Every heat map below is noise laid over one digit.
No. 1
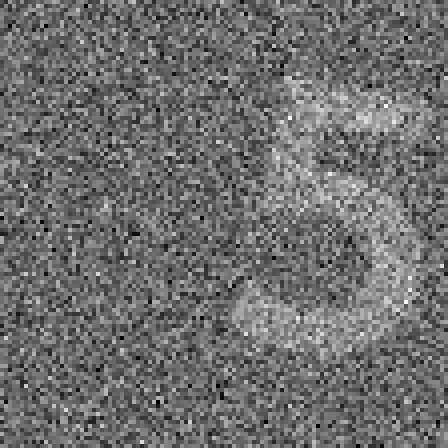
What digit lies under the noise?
5
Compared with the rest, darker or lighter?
lighter
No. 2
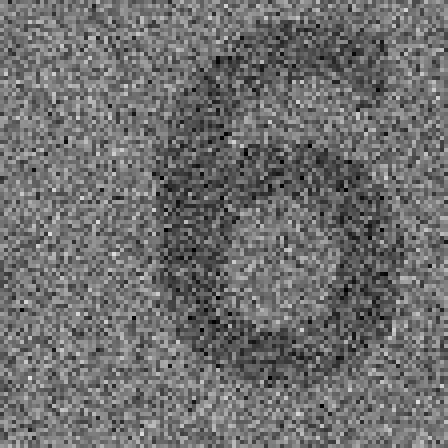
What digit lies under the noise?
6
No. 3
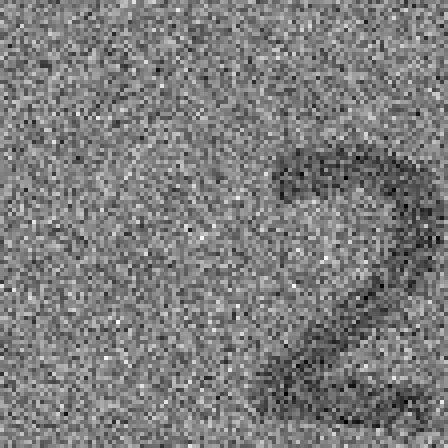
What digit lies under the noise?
2
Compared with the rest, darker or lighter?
darker
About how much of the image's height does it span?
two thirds
